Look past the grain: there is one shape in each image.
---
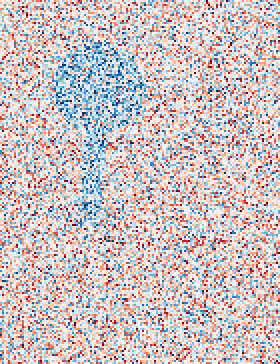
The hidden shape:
lollipop
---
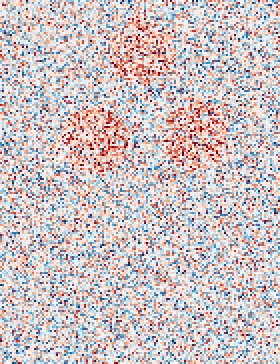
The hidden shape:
three dots
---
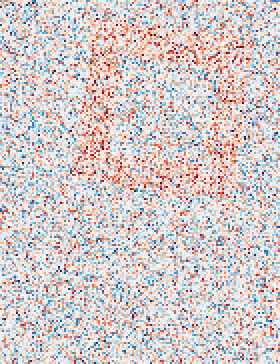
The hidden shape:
square frame
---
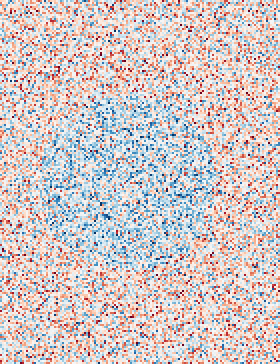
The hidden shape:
disc
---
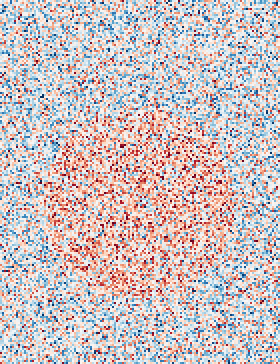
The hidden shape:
disc
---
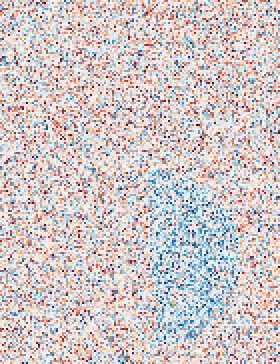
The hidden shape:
half disc
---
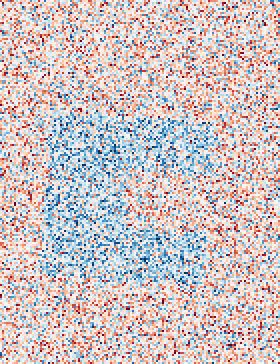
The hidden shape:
square with a notch
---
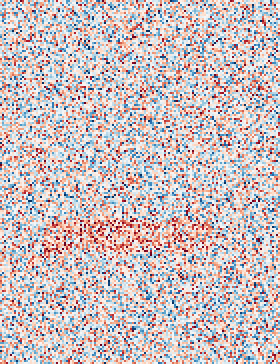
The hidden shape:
bar
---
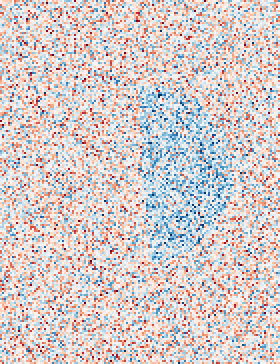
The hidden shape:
half disc
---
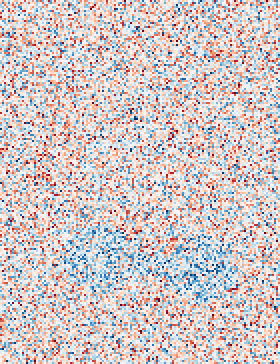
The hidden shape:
dumbbell
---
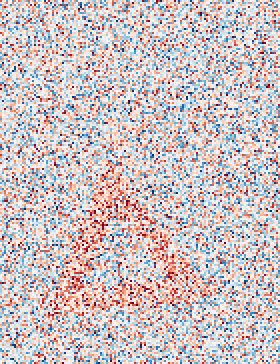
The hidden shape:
triangle frame
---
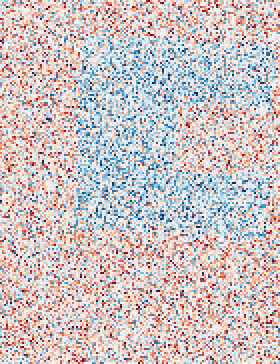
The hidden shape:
square with a notch
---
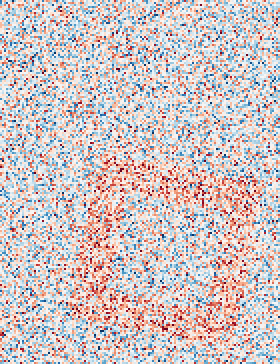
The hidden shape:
square frame
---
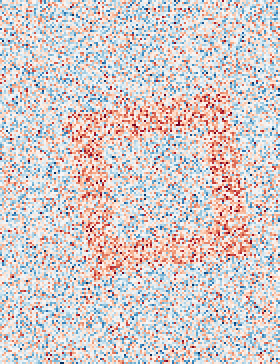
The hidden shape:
square frame
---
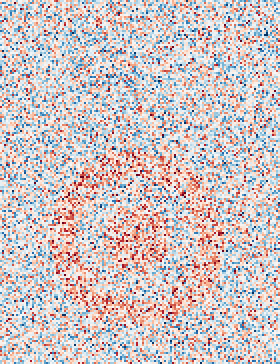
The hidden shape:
bullseye
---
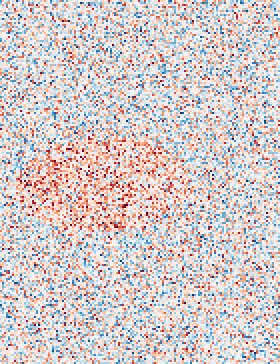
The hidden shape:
ellipse
